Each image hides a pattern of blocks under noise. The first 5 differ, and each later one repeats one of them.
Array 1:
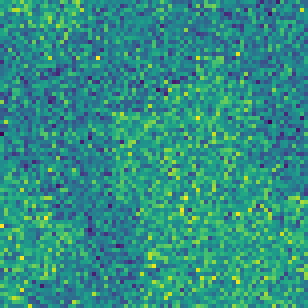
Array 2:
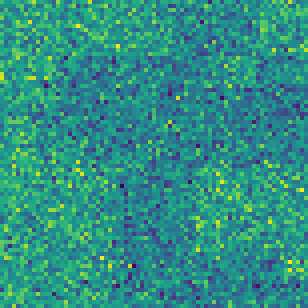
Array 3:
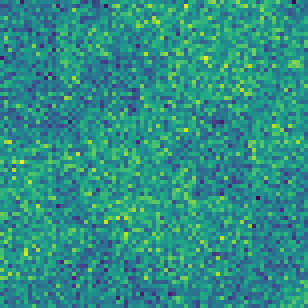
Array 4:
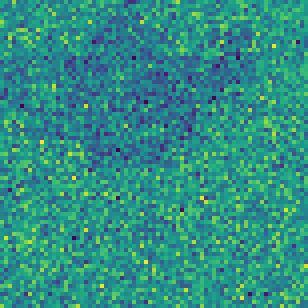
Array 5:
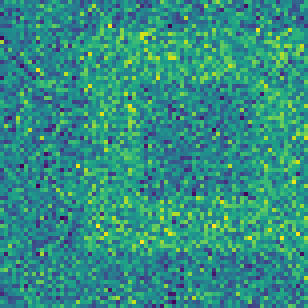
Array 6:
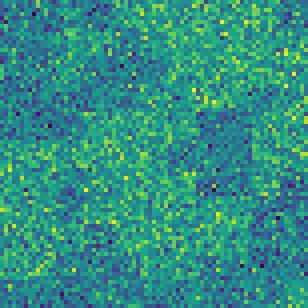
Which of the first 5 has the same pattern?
3
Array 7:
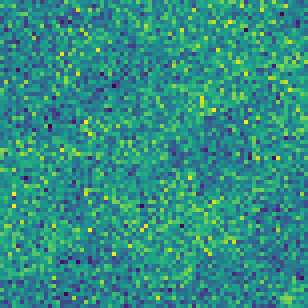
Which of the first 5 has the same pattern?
3
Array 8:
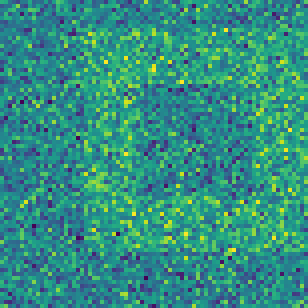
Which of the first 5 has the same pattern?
5
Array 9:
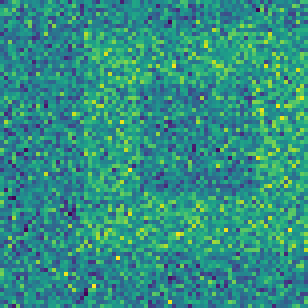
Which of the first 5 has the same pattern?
5
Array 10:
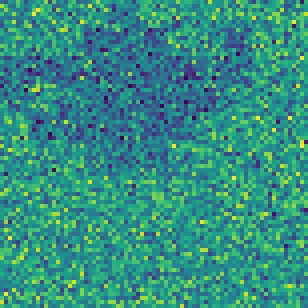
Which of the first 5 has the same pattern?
4
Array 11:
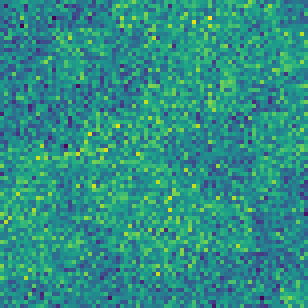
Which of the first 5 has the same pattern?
3
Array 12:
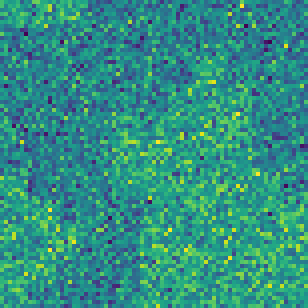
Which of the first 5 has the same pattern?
1
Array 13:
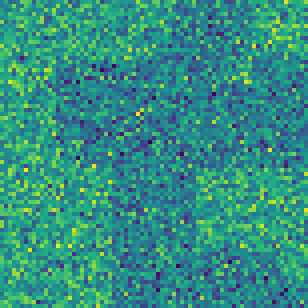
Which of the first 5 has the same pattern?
2
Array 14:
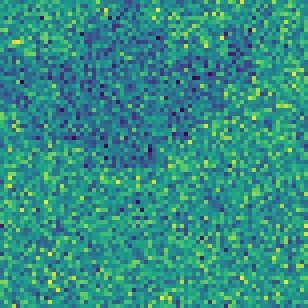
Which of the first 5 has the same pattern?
4
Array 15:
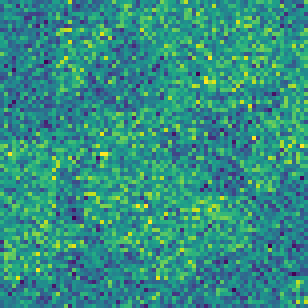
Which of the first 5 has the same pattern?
3
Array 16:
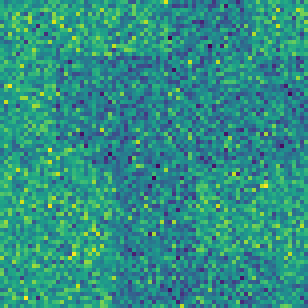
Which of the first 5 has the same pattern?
2
